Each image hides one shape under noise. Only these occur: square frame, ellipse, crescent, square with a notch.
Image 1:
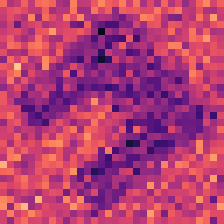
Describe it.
dark square with a notch
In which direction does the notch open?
down and left
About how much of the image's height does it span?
nearly all
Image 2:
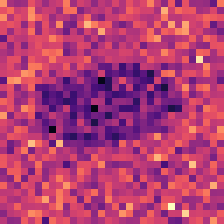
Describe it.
dark ellipse
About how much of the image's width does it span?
two thirds
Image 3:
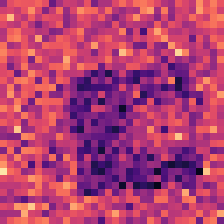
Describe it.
dark square with a notch
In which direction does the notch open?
right
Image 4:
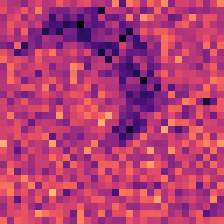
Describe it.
dark crescent
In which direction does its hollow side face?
down and left
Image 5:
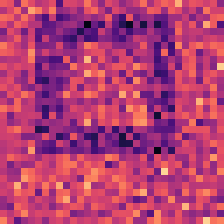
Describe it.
dark square frame
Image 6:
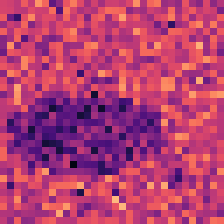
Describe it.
dark ellipse
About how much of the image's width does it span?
two thirds
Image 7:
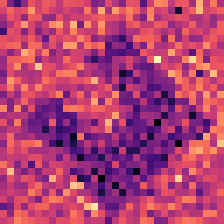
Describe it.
dark square with a notch
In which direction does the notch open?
up and left
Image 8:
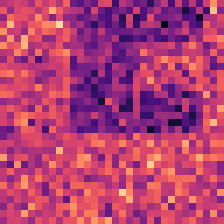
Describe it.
dark square with a notch
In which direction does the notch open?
right
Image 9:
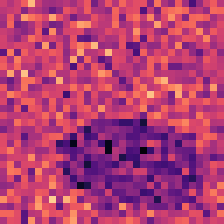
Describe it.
dark ellipse
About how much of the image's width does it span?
two thirds
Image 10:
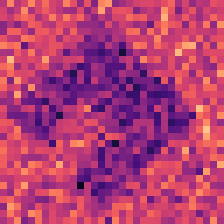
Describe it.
dark square with a notch
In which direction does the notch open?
down and left
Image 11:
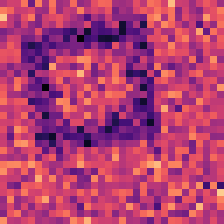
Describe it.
dark square frame
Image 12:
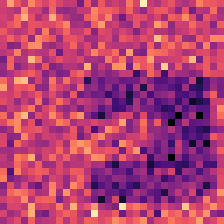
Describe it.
dark square with a notch
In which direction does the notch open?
left
